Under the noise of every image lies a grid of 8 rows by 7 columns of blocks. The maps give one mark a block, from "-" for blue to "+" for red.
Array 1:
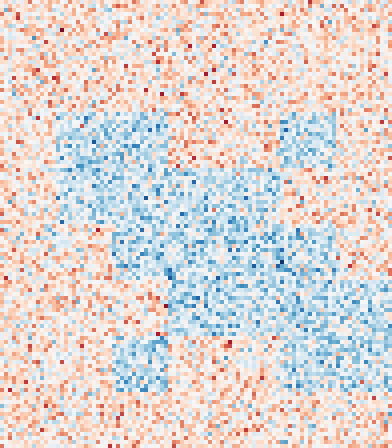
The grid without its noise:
+++++++
+++++++
+--++-+
+----++
++----+
+++----
++-++--
+++++++
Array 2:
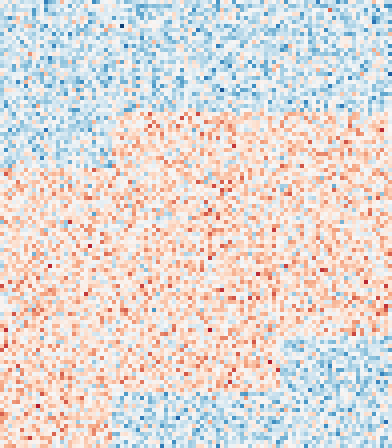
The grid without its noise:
-------
-------
--+++++
+++++++
+++++++
+++++++
+++++--
++-----
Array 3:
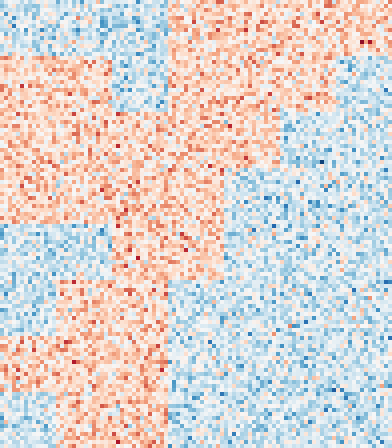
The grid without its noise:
---++++
++-+++-
+++++--
++++---
--++---
-++----
+++----
-++----
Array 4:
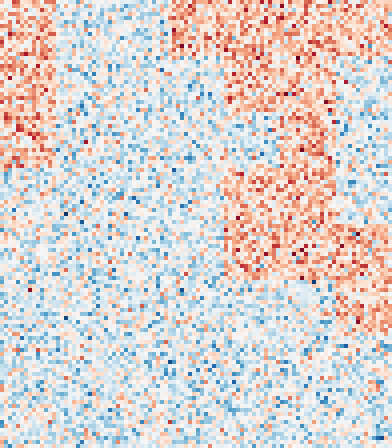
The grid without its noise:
+--++++
+---++-
+----+-
----++-
----+++
------+
-------
-------
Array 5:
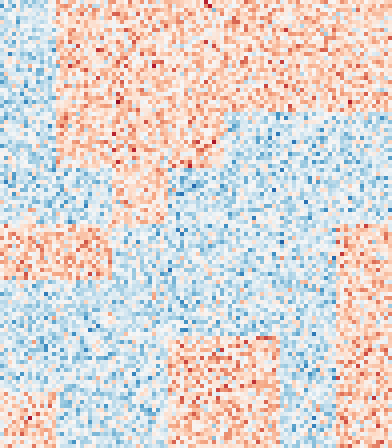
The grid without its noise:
-++++++
-++++++
-+++---
--+----
++----+
------+
---++-+
+--++-+
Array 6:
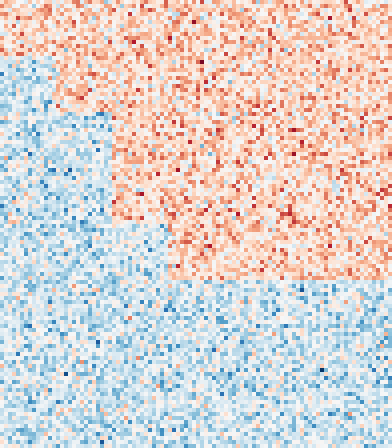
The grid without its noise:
+++++++
-++++++
--+++++
--+++++
---++++
-------
-------
-------
